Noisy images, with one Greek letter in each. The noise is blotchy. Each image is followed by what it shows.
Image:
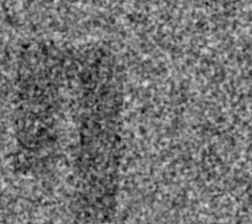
eta
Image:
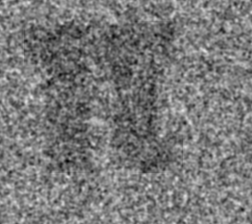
pi
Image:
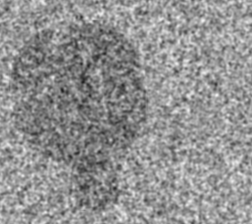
phi
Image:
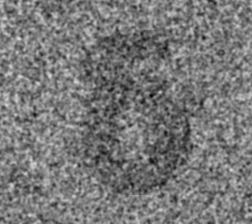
delta
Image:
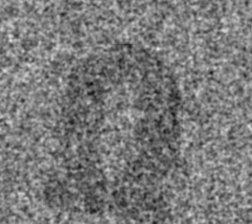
omega
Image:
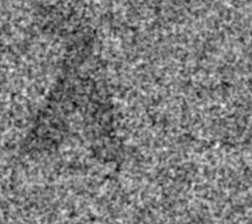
lambda
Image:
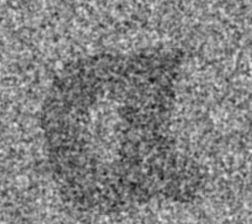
alpha
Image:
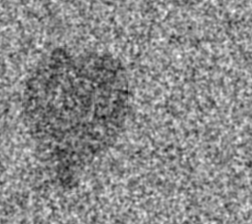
phi
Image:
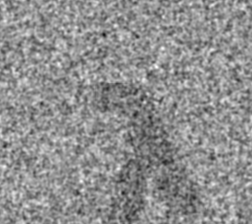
lambda
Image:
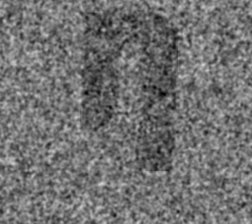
eta
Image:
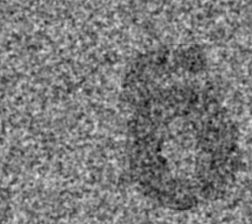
delta
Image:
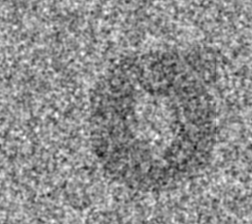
sigma
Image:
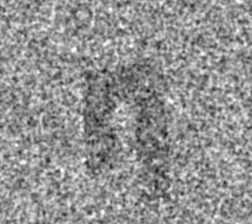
eta
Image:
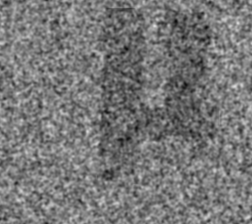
mu
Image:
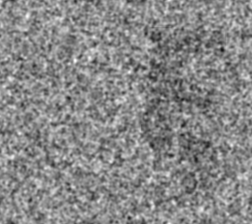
xi
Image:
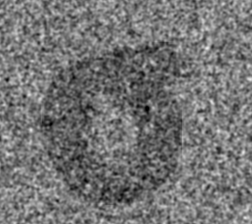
sigma
